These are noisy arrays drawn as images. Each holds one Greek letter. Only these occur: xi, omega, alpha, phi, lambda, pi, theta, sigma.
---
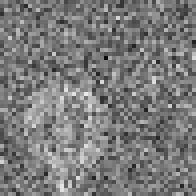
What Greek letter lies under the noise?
phi
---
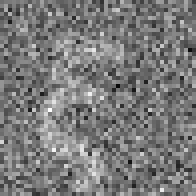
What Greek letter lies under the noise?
xi
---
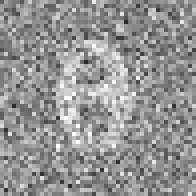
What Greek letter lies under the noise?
theta
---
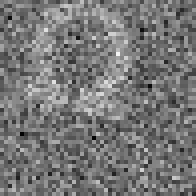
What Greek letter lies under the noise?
omega
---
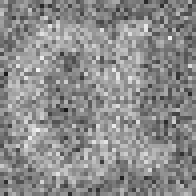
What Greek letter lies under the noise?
alpha
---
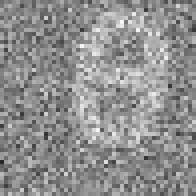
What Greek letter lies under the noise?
theta
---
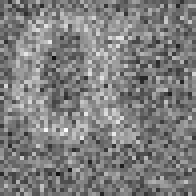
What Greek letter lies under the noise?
alpha
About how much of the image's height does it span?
two thirds
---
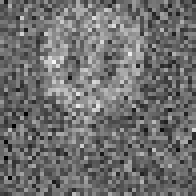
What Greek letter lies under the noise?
phi
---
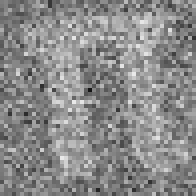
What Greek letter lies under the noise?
pi
